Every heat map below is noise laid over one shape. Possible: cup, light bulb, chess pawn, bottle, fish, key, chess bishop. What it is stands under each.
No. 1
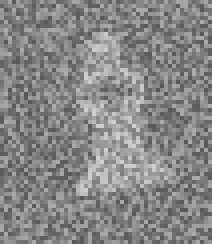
chess bishop
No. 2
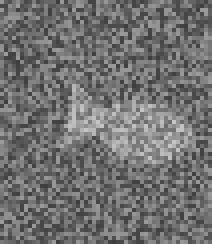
fish
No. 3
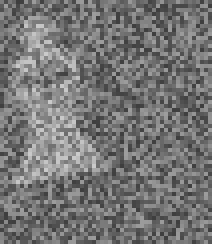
chess bishop
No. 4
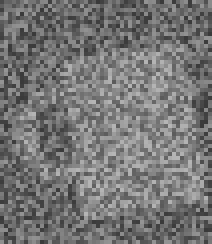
cup
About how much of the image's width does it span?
nearly all
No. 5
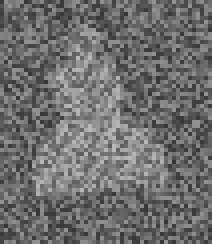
chess pawn
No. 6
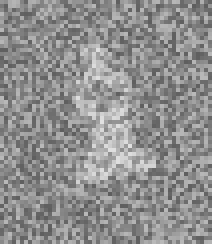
chess bishop
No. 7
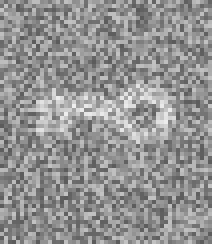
key
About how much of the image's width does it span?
two thirds
